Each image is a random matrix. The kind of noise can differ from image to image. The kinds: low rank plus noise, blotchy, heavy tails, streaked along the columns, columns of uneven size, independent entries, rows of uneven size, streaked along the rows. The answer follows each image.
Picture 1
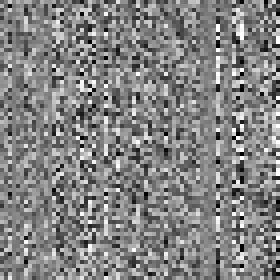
columns of uneven size
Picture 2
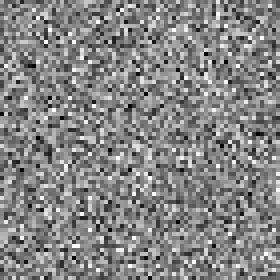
independent entries
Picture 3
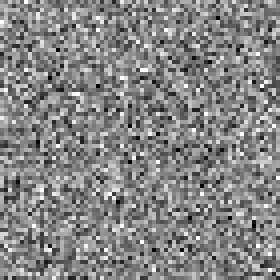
independent entries
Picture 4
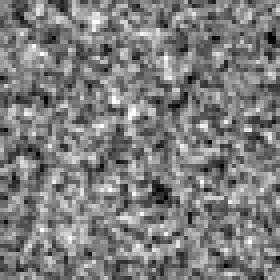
blotchy
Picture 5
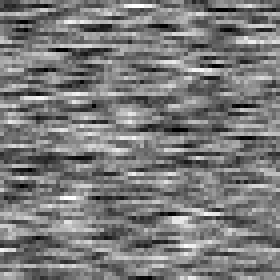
streaked along the rows
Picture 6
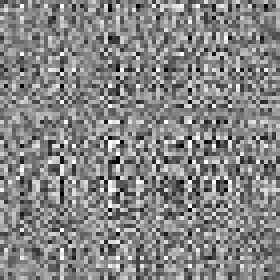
low rank plus noise
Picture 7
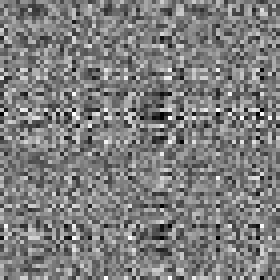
low rank plus noise
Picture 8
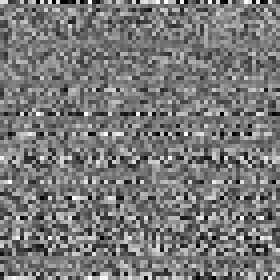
rows of uneven size
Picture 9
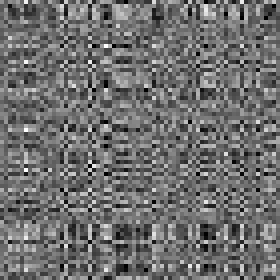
low rank plus noise
